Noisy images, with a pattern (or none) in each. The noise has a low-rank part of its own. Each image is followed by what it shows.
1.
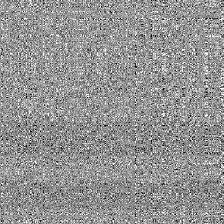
bands of rows
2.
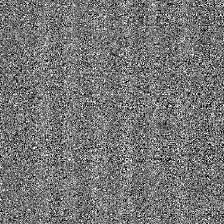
bands of columns
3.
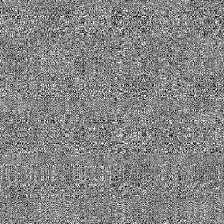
a checkerboard
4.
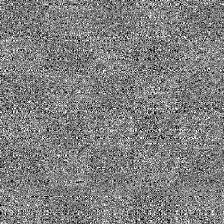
a checkerboard
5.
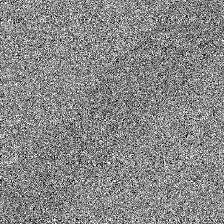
a diagonal band
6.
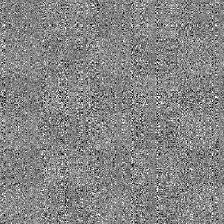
a checkerboard
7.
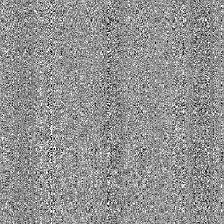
bands of columns
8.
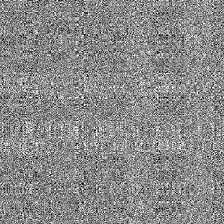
bands of rows crossing bands of columns
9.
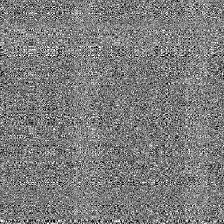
bands of rows crossing bands of columns
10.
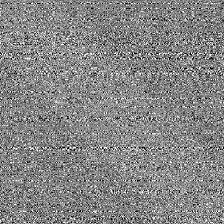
a diagonal band
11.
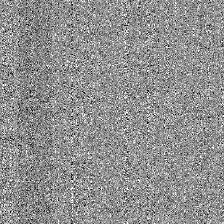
one band of columns
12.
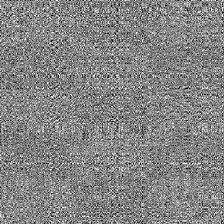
a checkerboard
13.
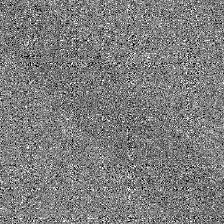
a diagonal band
